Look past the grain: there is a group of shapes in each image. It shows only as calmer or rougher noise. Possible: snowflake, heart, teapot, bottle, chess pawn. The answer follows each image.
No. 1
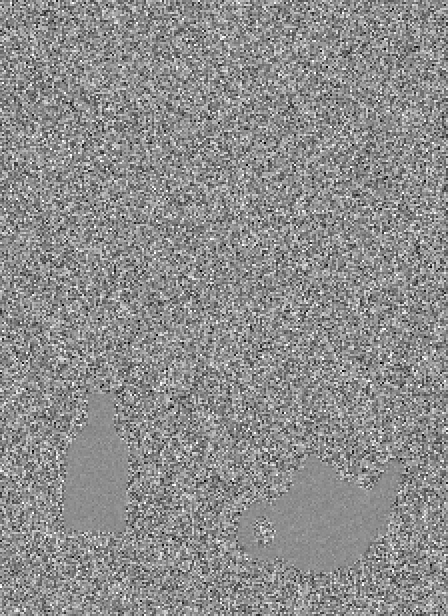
bottom left: calm bottle; bottom right: calm teapot
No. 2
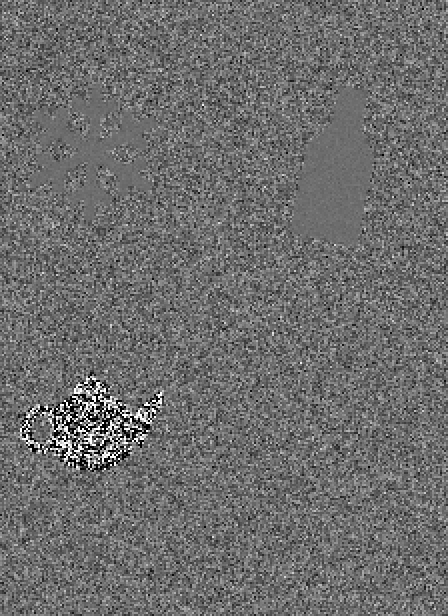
top left: calm snowflake; top right: calm bottle; bottom left: rough teapot
